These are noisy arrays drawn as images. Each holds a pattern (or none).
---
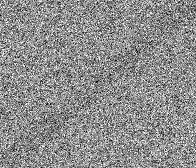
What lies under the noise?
a diagonal band
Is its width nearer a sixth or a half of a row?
a sixth
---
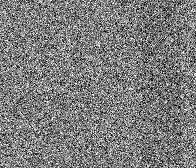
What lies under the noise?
one band of columns
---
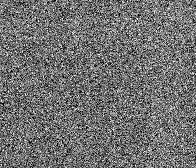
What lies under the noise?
bands of rows crossing bands of columns
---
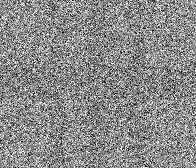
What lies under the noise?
bands of rows crossing bands of columns
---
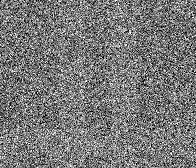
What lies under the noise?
bands of rows crossing bands of columns
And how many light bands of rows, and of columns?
1 and 2
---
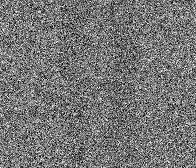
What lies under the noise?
bands of columns
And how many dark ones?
2
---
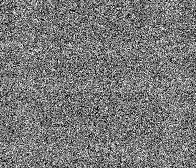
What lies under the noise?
bands of rows crossing bands of columns
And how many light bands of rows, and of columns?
3 and 2
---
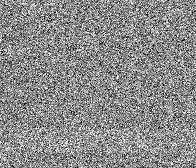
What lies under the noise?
one band of rows
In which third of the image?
bottom
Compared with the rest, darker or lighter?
lighter
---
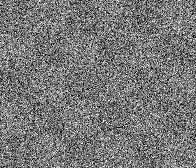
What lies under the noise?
a checkerboard
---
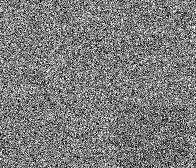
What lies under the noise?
one block
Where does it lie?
bottom right
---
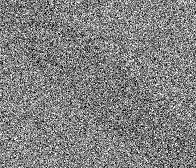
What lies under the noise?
a diagonal band
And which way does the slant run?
top left to bottom right
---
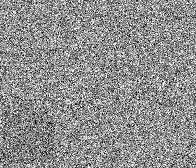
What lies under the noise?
one block
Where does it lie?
bottom left
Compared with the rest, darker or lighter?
darker
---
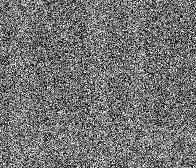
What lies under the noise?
bands of rows crossing bands of columns
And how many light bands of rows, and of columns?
1 and 3
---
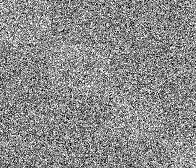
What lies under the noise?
blocks along the diagonal
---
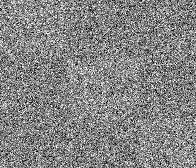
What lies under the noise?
blocks along the diagonal
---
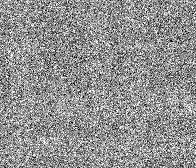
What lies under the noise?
bands of rows crossing bands of columns
